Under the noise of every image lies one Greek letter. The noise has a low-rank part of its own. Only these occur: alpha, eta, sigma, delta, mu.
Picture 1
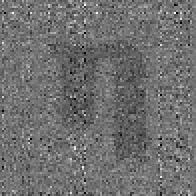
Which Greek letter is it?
eta
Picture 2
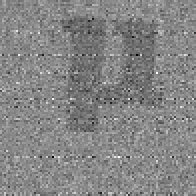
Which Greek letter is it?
mu
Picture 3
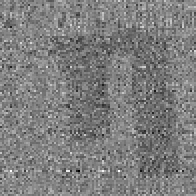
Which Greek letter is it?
eta
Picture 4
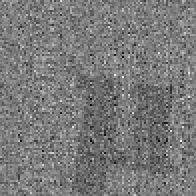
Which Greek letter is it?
mu
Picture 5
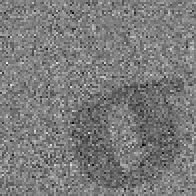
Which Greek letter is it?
sigma
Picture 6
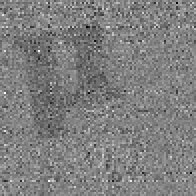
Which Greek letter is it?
mu
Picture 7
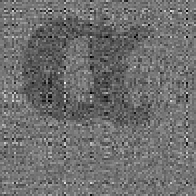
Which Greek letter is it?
alpha
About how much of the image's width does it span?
two thirds
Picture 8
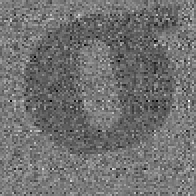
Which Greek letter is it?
sigma
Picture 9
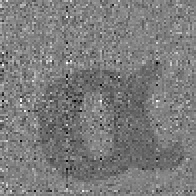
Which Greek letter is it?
alpha
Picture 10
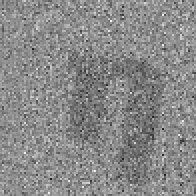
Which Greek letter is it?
eta
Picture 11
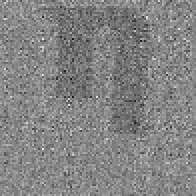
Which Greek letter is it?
eta
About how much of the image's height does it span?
two thirds
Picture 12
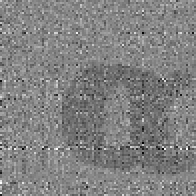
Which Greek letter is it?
alpha
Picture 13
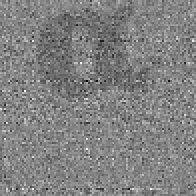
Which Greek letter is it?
alpha
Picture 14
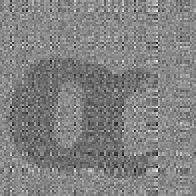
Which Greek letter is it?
alpha
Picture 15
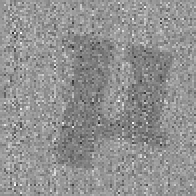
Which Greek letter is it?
mu
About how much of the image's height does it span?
two thirds
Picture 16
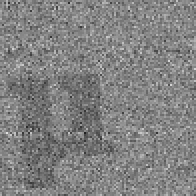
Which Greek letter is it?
mu
